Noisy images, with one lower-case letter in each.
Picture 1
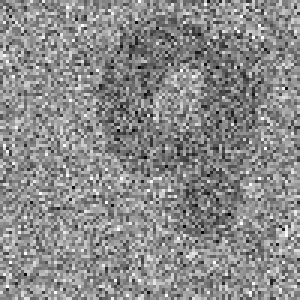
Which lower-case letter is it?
q
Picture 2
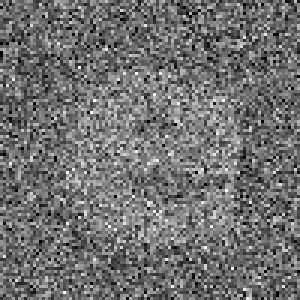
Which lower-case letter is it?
e
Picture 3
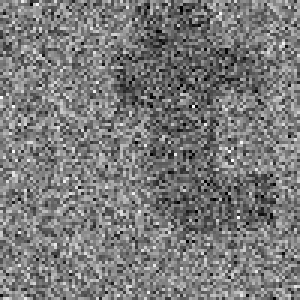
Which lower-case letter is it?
t
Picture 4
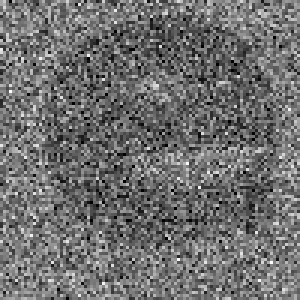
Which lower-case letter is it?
e
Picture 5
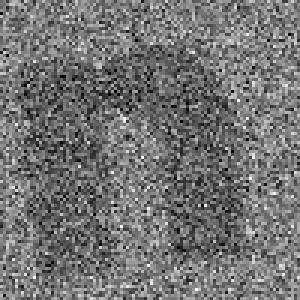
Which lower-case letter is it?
n
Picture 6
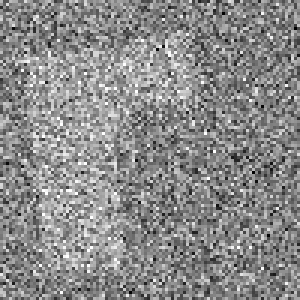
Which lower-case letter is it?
r
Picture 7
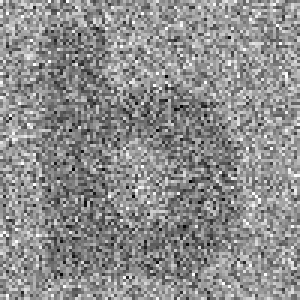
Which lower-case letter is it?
b
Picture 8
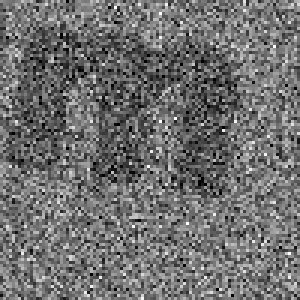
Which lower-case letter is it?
m
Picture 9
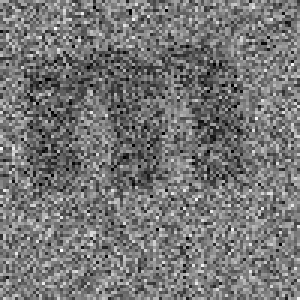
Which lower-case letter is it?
m
